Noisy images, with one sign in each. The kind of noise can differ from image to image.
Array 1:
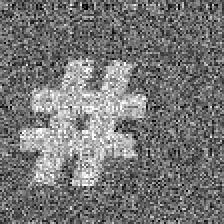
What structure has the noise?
low rank plus noise
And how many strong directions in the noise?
one
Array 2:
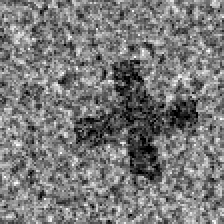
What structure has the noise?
blotchy
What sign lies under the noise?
plus sign
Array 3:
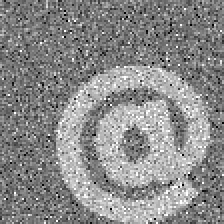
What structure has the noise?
heavy tails
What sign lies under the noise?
at sign
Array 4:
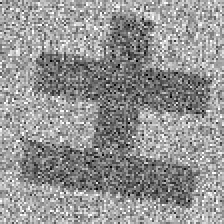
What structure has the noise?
low rank plus noise
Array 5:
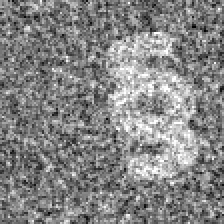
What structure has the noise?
blotchy
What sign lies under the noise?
section sign
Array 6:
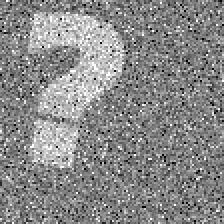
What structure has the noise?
heavy tails
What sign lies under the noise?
question mark
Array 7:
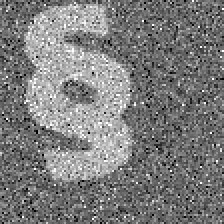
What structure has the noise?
heavy tails
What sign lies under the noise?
section sign
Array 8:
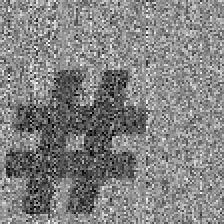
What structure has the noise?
columns of uneven size
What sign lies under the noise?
hash sign
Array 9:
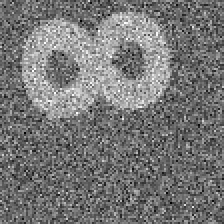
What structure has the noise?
independent entries
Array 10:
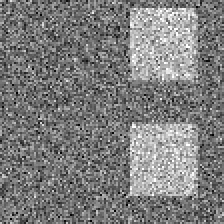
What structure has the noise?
independent entries
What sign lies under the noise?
colon
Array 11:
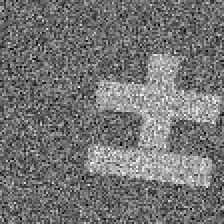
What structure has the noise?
independent entries
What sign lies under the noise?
plus-minus sign
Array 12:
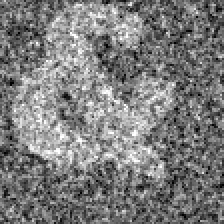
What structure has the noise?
blotchy
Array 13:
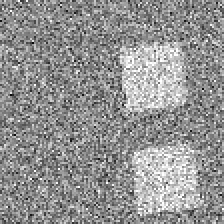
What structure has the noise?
independent entries
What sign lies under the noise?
colon
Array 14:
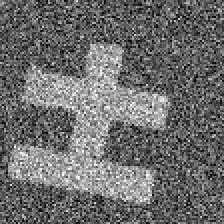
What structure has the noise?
low rank plus noise
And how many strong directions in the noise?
one
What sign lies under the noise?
plus-minus sign
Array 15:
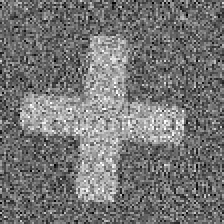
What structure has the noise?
low rank plus noise
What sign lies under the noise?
plus sign
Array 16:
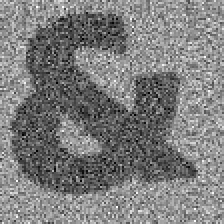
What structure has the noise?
low rank plus noise
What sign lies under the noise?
ampersand
